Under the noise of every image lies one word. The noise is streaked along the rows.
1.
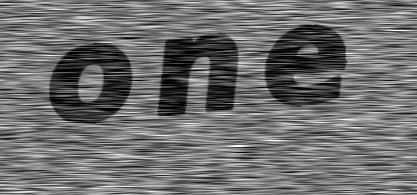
one
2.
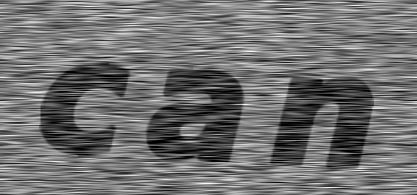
can
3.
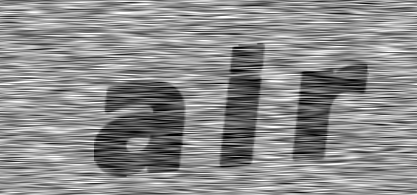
air
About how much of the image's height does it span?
two thirds
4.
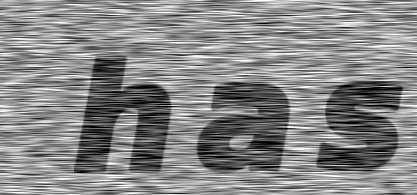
has
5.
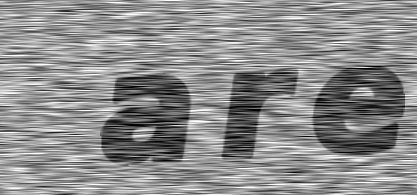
are
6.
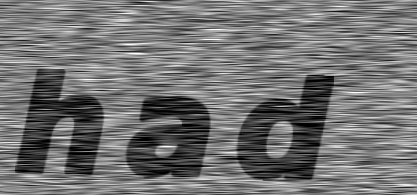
had
